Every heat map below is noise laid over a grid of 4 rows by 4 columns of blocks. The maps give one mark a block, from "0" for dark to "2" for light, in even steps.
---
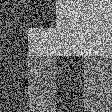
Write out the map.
0 0 2 2
0 2 2 2
0 1 0 1
0 1 0 1
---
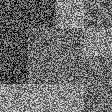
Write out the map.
0 0 2 1
0 1 1 2
0 1 1 1
2 2 2 1
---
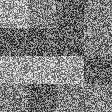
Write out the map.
2 1 0 1
0 0 0 1
2 2 2 0
1 0 1 1
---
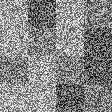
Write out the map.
2 0 2 1
2 1 2 0
1 2 1 0
2 2 0 1
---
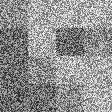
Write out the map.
1 2 2 2
0 2 0 1
0 1 2 2
0 0 1 2
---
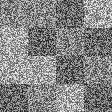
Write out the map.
1 1 0 2
2 0 1 0
2 2 0 1
0 1 2 0
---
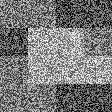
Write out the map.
1 1 0 0
0 2 2 1
1 2 2 2
1 1 0 0
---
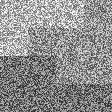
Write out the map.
2 2 2 1
2 1 1 1
0 0 1 1
0 0 0 0
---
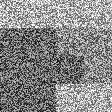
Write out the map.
2 2 2 2
0 0 1 1
0 0 0 1
0 0 2 2
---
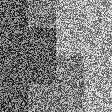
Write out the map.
0 1 2 2
0 0 2 2
0 0 1 2
0 1 1 2
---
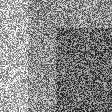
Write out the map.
2 1 1 1
2 1 0 0
2 1 0 0
2 1 0 0
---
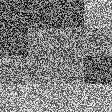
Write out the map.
0 0 0 2
0 1 1 1
1 1 1 0
2 2 2 2
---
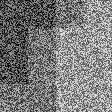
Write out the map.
0 0 1 2
0 1 2 2
0 1 2 2
1 1 2 2
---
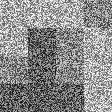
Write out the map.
2 2 2 1
2 0 1 2
1 0 1 2
0 0 0 2
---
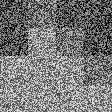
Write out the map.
0 1 0 0
0 2 1 0
2 2 2 1
2 2 2 2
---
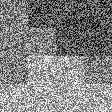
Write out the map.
1 0 0 0
1 1 0 0
1 2 2 1
2 2 2 2
